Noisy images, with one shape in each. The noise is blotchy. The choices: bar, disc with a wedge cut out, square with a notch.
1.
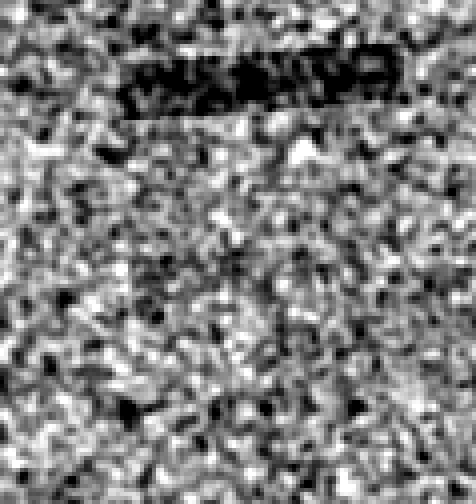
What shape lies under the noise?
bar
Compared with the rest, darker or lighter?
darker
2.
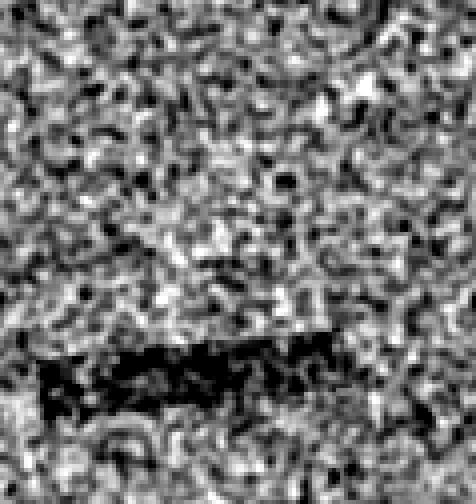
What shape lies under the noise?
bar
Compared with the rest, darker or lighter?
darker
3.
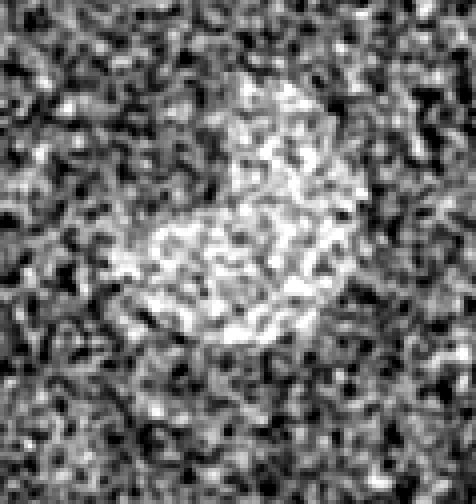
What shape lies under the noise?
disc with a wedge cut out
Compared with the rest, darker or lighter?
lighter
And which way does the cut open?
up and left
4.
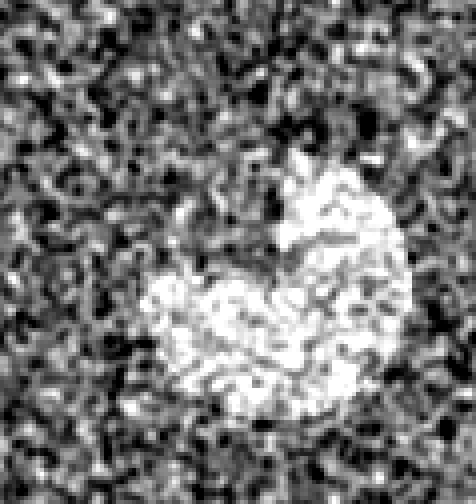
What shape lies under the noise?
disc with a wedge cut out
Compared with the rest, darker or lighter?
lighter
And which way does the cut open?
up and left
